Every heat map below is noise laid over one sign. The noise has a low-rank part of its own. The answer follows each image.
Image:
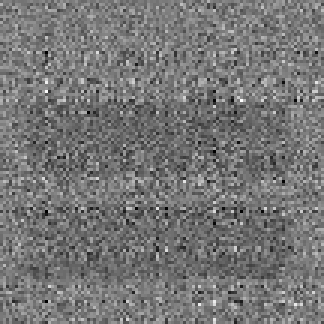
equals sign
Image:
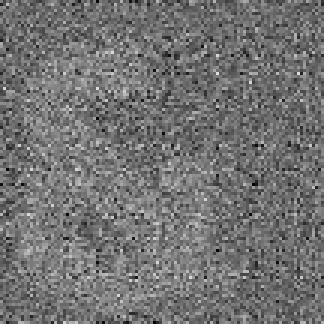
ampersand
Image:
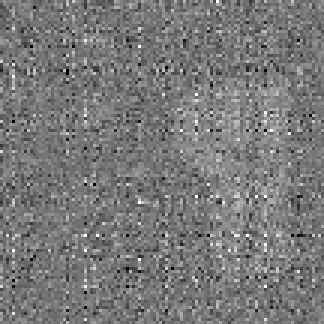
pilcrow
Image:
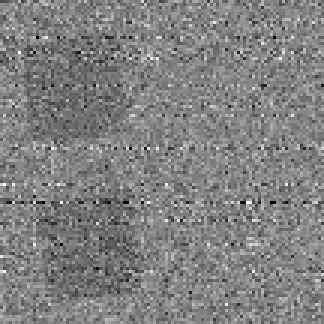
colon
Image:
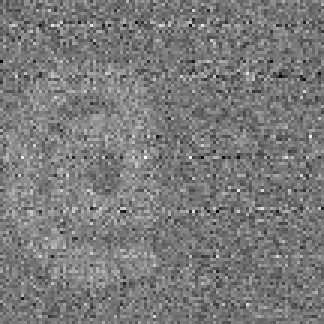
at sign
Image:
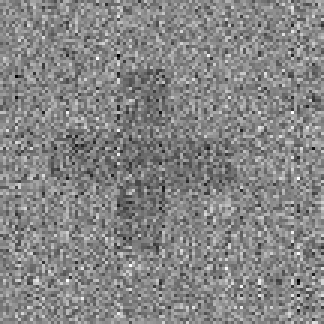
plus sign
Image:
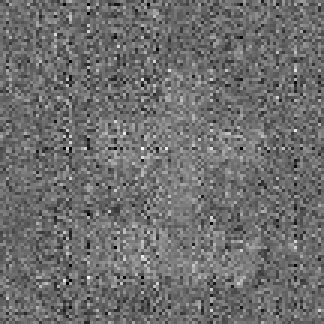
plus-minus sign
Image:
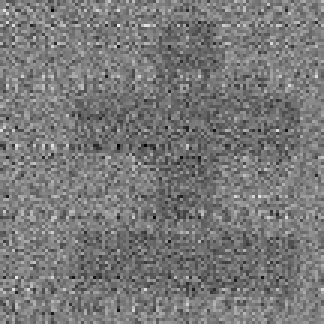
plus-minus sign
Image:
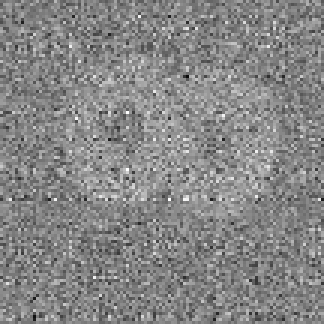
infinity sign
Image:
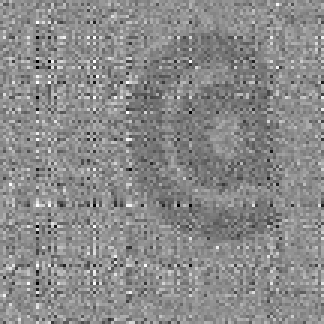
at sign
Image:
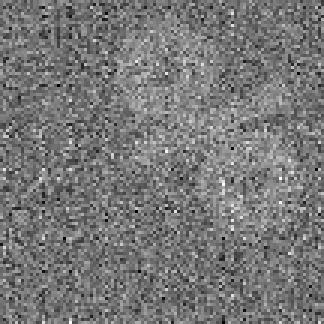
percent sign
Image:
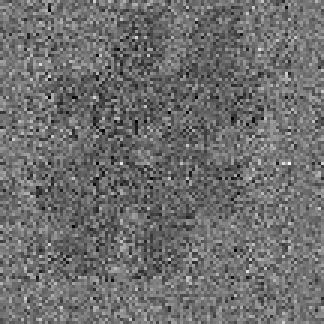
hash sign
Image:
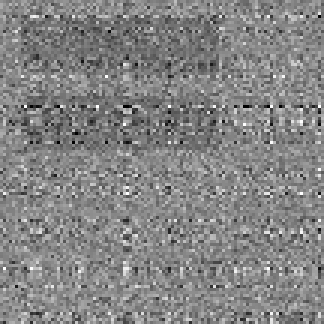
equals sign
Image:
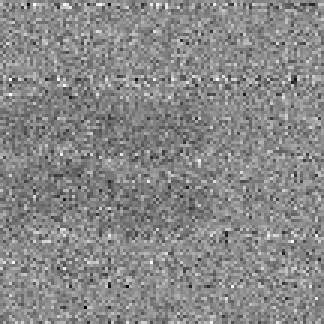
approximately sign
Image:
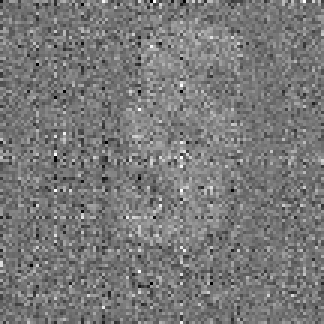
section sign
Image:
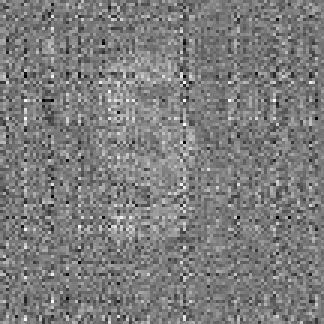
section sign
